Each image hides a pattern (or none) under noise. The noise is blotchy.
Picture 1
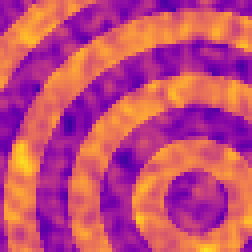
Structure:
rings round one point
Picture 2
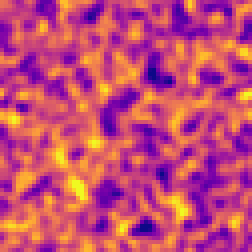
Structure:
only noise
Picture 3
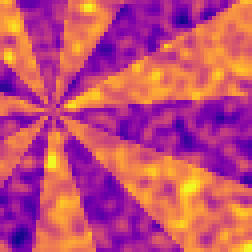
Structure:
spokes from one point
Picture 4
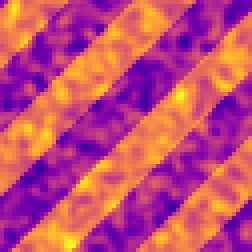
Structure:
diagonal stripes
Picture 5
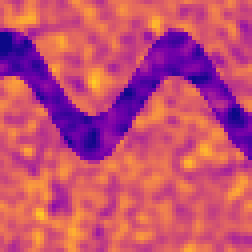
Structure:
a wavy band
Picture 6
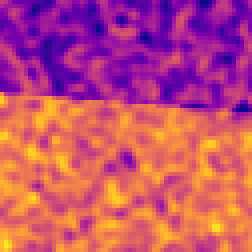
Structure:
a sharp edge
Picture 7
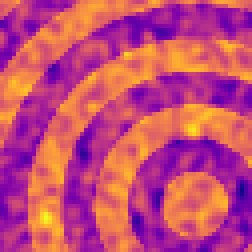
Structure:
rings round one point
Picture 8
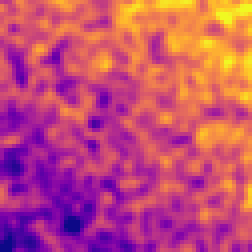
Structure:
a smooth slope
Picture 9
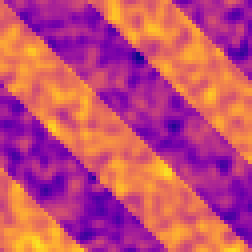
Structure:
diagonal stripes
